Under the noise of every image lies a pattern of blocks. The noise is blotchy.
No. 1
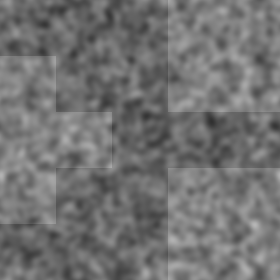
top and bottom mirror each other
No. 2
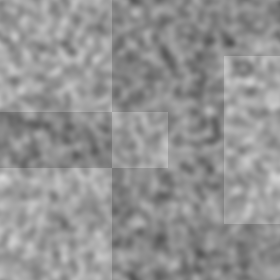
top and bottom mirror each other
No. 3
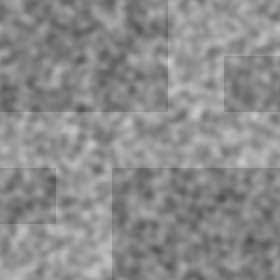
the same after a half turn
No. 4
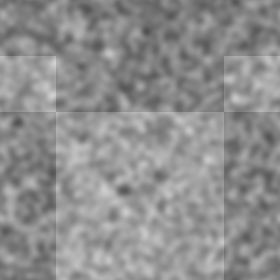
left and right mirror each other
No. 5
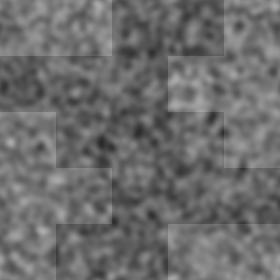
the same after a half turn
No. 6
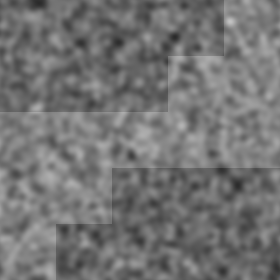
the same after a half turn
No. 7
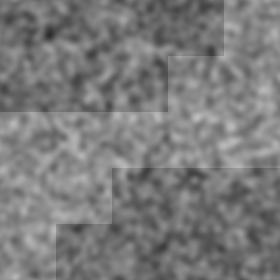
the same after a half turn
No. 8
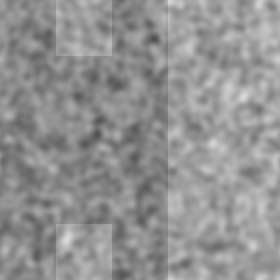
top and bottom mirror each other
